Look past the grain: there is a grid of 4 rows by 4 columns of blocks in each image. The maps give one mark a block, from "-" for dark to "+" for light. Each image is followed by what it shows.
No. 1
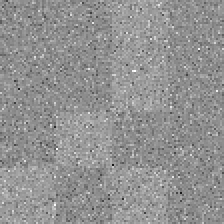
--+-
--+-
-+--
+-+-
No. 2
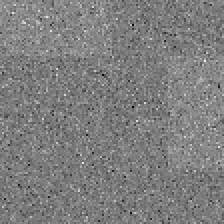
++--
---+
---+
----
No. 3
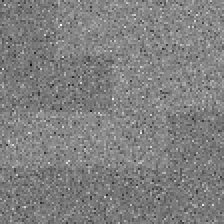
-+++
--++
+++-
----
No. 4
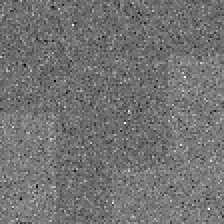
----
---+
+--+
+-++
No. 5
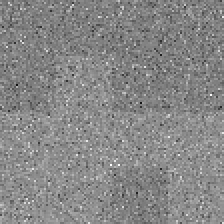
----
-+--
++++
++-+
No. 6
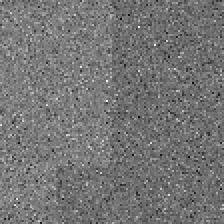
++--
++--
++--
+---
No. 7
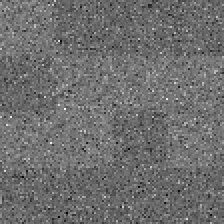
+---
-+++
++-+
----
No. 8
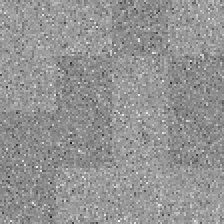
++-+
+-+-
--+-
-+++
